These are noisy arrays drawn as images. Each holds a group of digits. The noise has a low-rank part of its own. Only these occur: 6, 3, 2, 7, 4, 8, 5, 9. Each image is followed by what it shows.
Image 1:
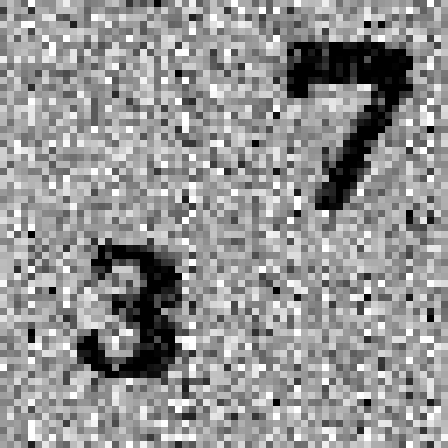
top right: dark 7; bottom left: dark 3
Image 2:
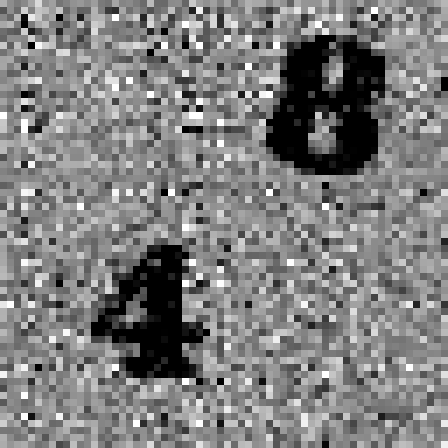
top right: dark 8; bottom left: dark 4
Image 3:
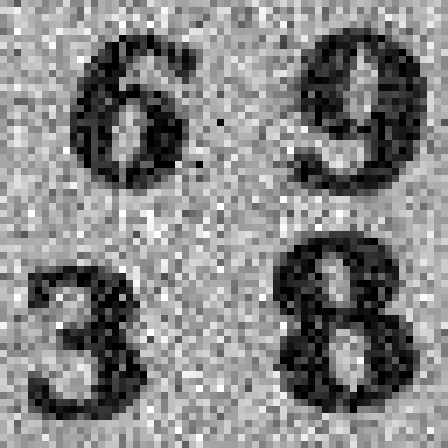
top left: dark 6; top right: dark 9; bottom left: dark 3; bottom right: dark 8
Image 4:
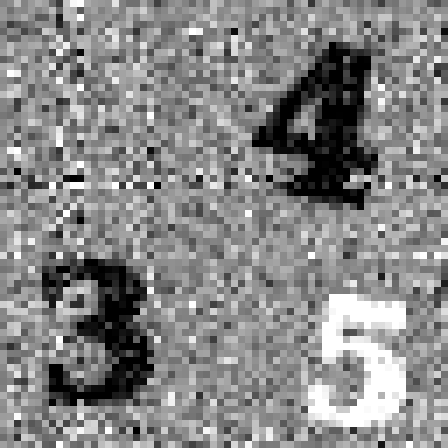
top right: dark 4; bottom left: dark 3; bottom right: light 5
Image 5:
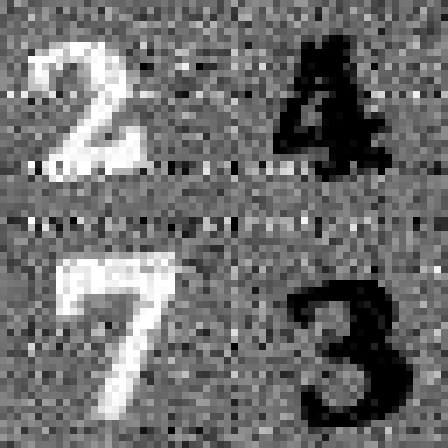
top left: light 2; top right: dark 4; bottom left: light 7; bottom right: dark 3
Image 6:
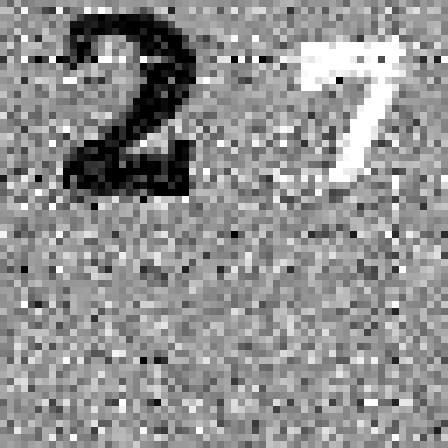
top left: dark 2; top right: light 7
